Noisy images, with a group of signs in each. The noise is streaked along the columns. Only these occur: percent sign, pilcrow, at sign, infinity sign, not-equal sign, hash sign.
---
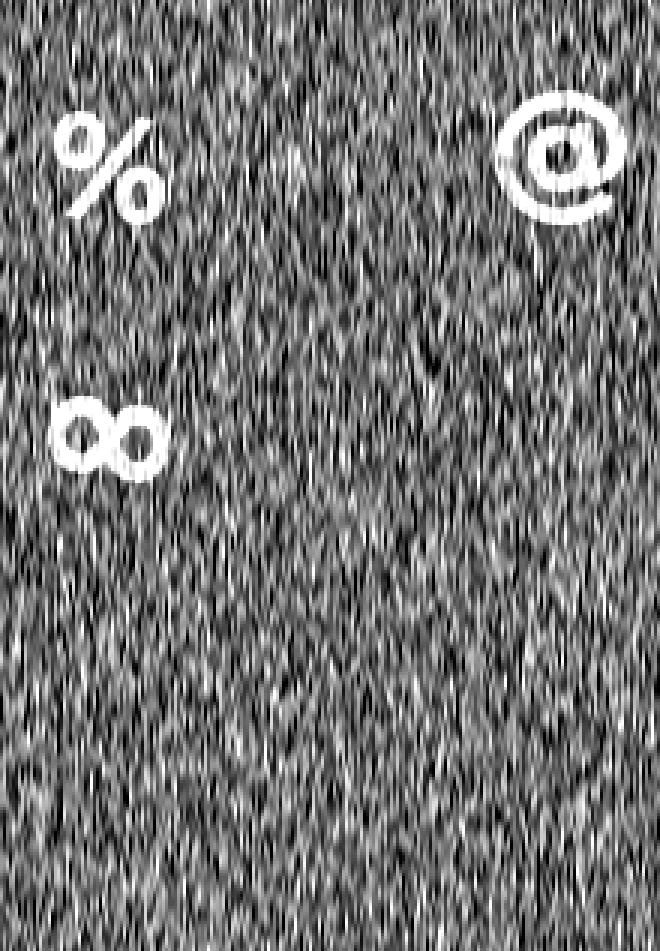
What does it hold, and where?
top left: percent sign; top right: at sign; middle left: infinity sign
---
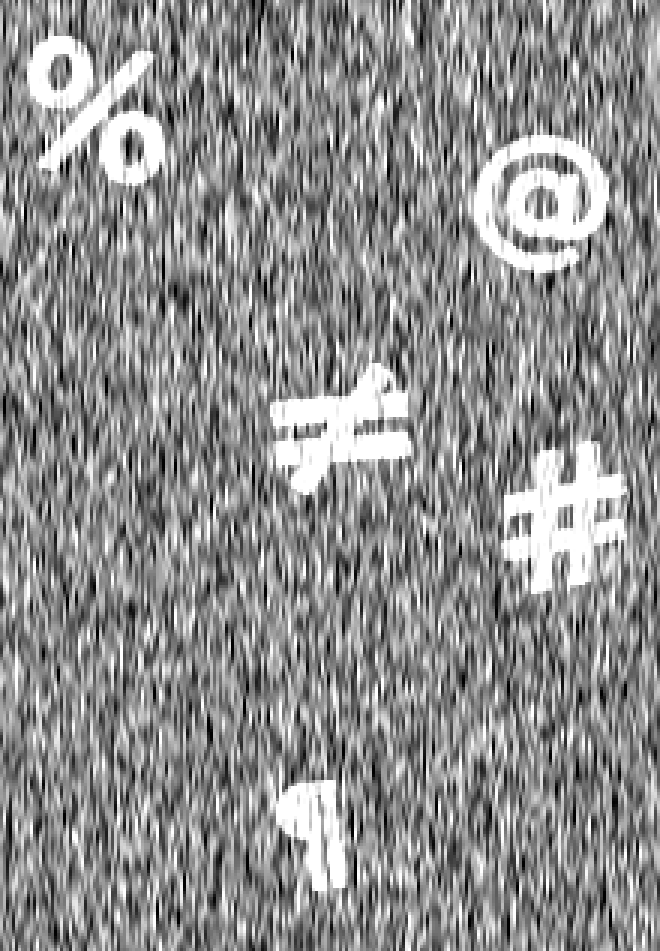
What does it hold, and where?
top left: percent sign; top right: at sign; centre: not-equal sign; middle right: hash sign; bottom middle: pilcrow
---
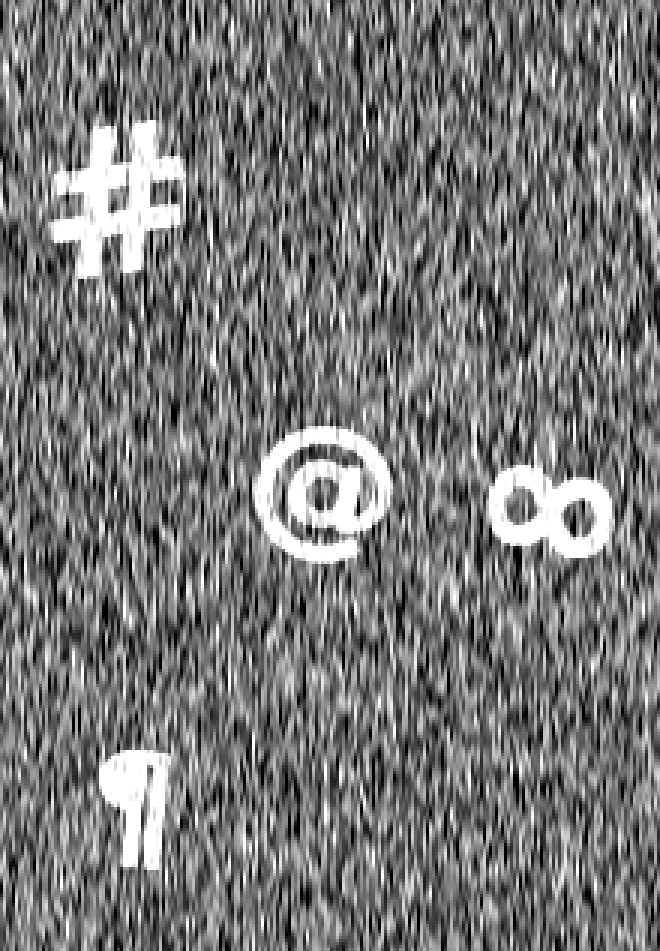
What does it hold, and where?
top left: hash sign; centre: at sign; middle right: infinity sign; bottom left: pilcrow
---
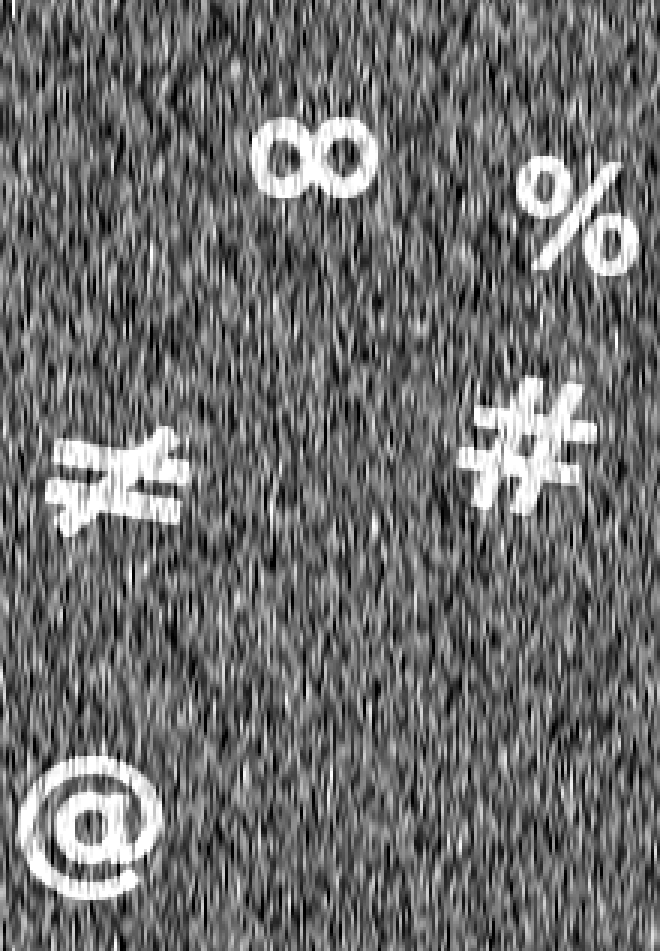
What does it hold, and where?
top middle: infinity sign; top right: percent sign; middle left: not-equal sign; middle right: hash sign; bottom left: at sign
